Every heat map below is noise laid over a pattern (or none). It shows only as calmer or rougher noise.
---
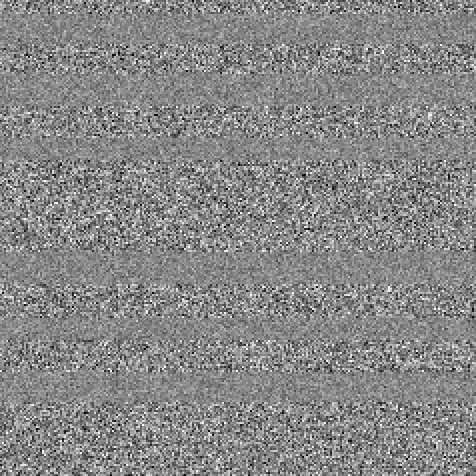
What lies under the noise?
bands of rows
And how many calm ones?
6
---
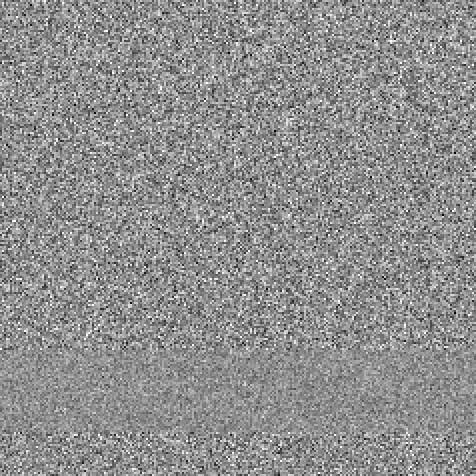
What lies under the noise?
one band of rows
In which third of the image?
bottom
